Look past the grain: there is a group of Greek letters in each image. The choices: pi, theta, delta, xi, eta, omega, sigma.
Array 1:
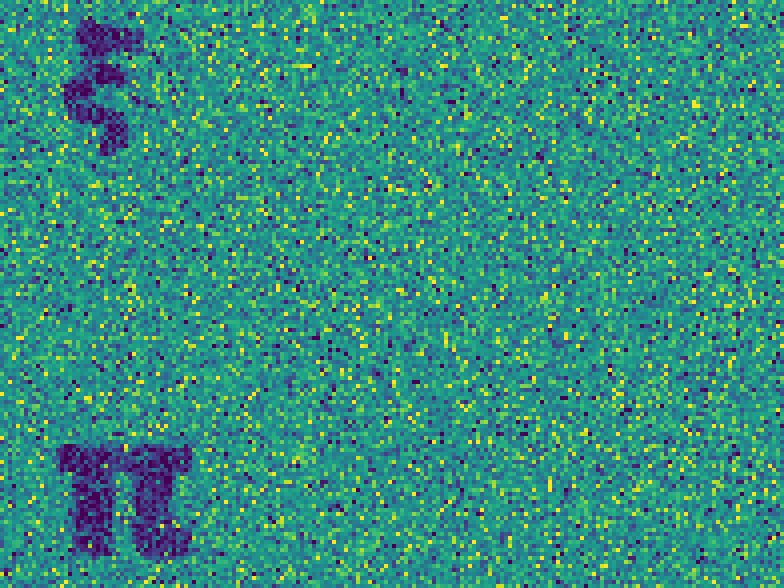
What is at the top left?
xi
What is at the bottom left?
pi
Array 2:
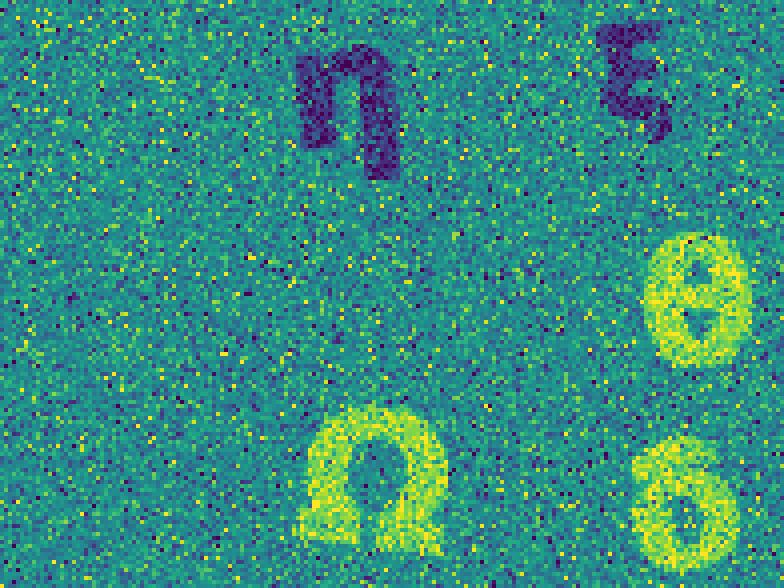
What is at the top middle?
eta
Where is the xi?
top right
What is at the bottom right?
delta
